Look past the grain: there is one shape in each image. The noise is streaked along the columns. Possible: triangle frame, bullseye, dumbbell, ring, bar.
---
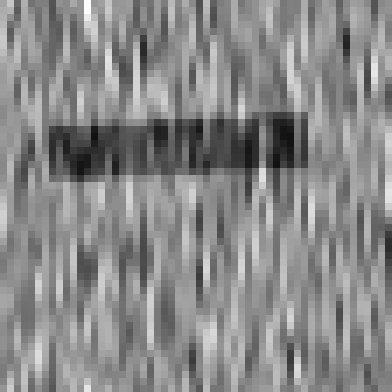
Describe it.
dark bar
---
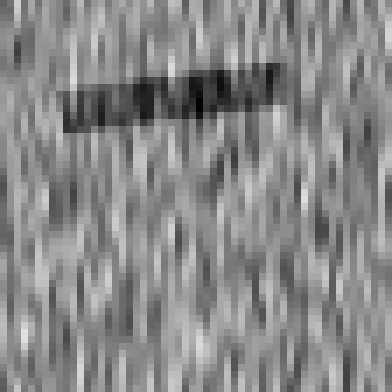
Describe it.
dark bar
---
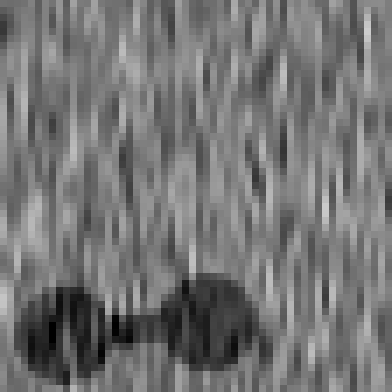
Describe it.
dark dumbbell
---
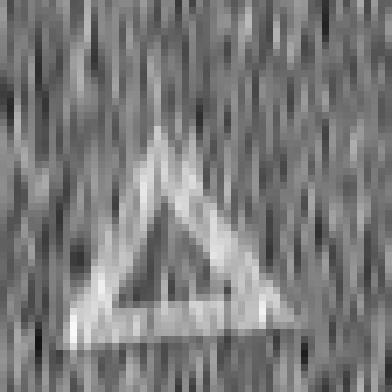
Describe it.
light triangle frame
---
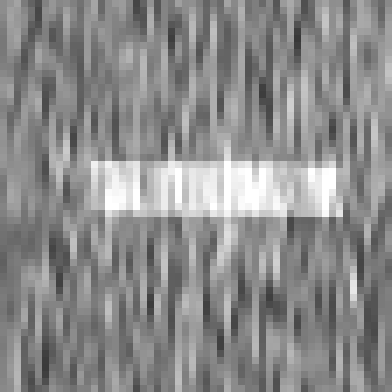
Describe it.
light bar
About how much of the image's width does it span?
two thirds
